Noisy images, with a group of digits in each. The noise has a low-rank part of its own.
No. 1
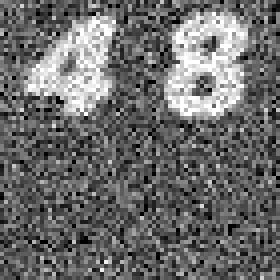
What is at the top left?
4
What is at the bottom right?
nothing
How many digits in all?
2
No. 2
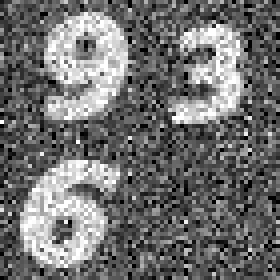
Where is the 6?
bottom left
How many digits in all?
3
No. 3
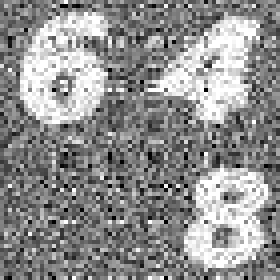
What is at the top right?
4
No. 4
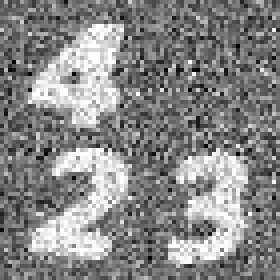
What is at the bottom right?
3
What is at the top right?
nothing
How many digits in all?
3
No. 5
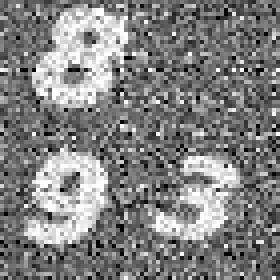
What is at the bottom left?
9
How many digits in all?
3
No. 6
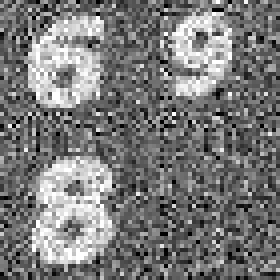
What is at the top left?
6
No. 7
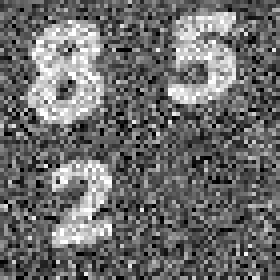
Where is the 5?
top right
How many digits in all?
3
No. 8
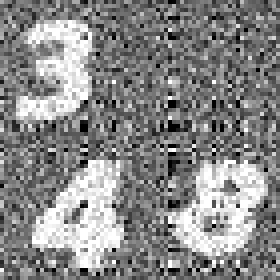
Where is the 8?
bottom right
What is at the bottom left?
4
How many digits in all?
3
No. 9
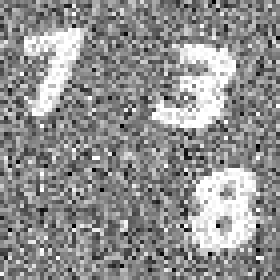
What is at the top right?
3
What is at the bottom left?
nothing
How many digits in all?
3
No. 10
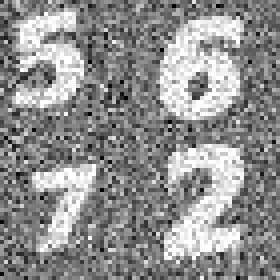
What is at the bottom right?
2
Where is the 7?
bottom left
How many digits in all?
4
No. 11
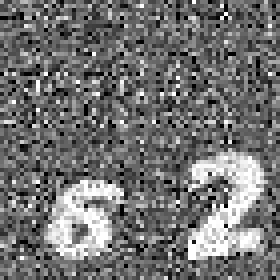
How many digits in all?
2
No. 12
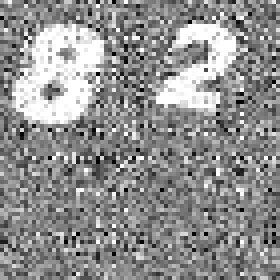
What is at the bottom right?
nothing
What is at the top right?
2
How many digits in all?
2
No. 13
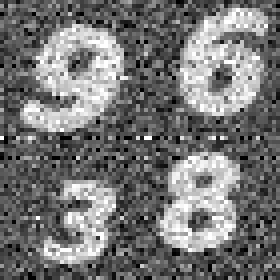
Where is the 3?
bottom left
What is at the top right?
6
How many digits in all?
4
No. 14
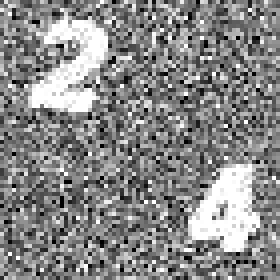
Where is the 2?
top left
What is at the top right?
nothing
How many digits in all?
2
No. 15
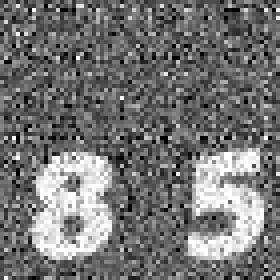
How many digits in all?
2
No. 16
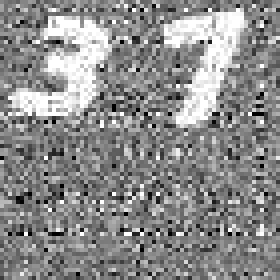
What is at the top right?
7
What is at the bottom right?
nothing
